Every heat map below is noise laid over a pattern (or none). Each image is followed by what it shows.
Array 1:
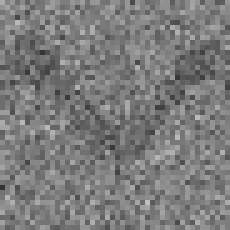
a wavy band
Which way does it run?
left to right
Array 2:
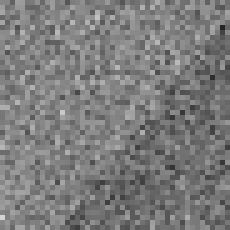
a sharp edge
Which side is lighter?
top left
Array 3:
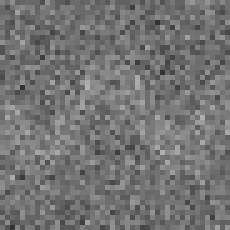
a wavy band
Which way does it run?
left to right
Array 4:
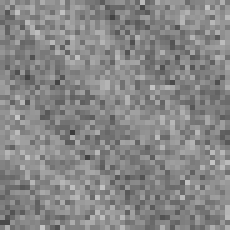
diagonal stripes
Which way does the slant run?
top left to bottom right
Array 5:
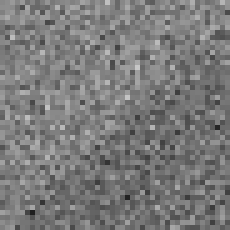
a sharp edge
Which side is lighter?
top left
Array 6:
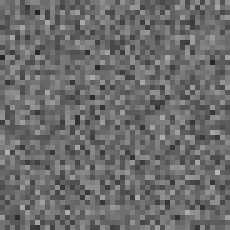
only noise
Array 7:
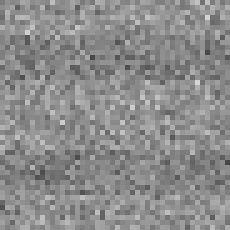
horizontal stripes
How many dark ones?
2
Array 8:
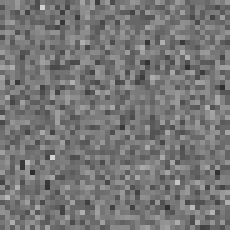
only noise
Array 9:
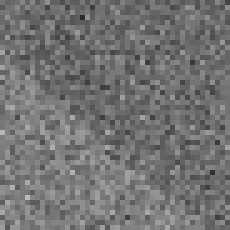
a sharp edge
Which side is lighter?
bottom left
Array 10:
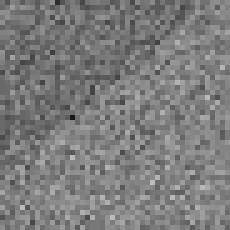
a sharp edge
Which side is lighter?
bottom right
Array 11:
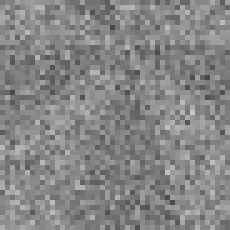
spokes from one point
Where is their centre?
top middle
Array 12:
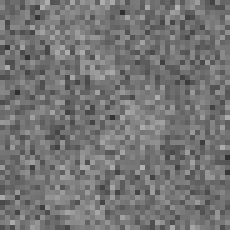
a wavy band
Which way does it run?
top to bottom
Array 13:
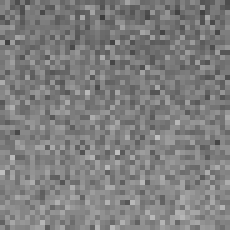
a smooth slope
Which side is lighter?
bottom
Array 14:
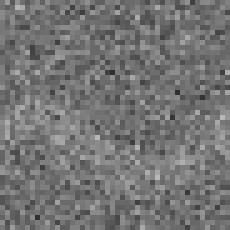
a wavy band
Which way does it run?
left to right
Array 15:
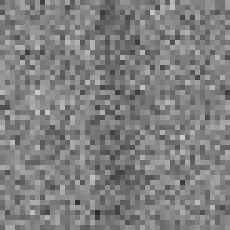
one vertical stripe
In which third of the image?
middle
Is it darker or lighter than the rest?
darker
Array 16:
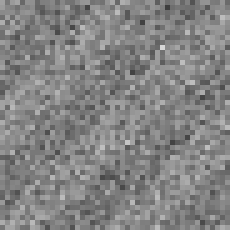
diagonal stripes
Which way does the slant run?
bottom left to top right
